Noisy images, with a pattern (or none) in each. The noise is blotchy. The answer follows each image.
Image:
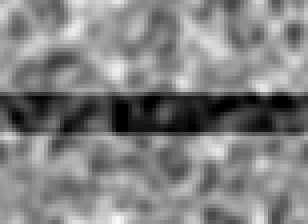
one horizontal stripe
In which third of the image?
middle
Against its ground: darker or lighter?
darker
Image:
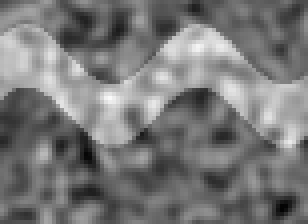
a wavy band
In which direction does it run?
left to right
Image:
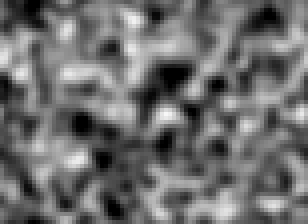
only noise
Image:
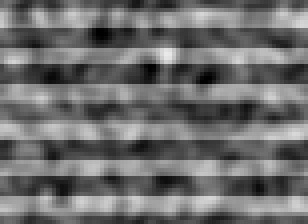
horizontal stripes
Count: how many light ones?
6
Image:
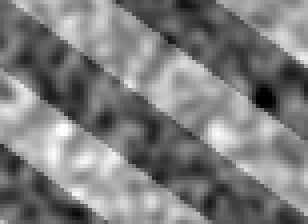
diagonal stripes
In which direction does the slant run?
top left to bottom right
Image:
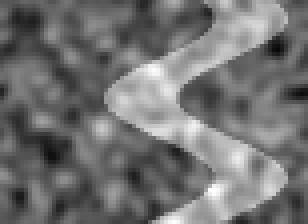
a wavy band
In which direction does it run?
top to bottom
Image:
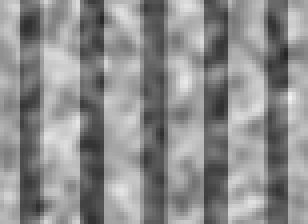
vertical stripes
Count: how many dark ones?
5
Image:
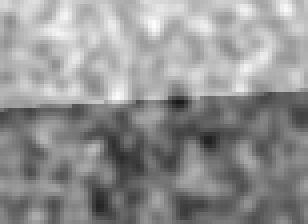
a sharp edge
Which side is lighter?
top
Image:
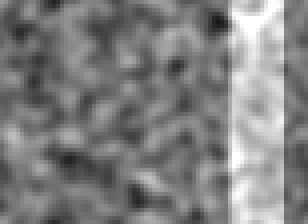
one vertical stripe
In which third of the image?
right
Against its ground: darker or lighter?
lighter
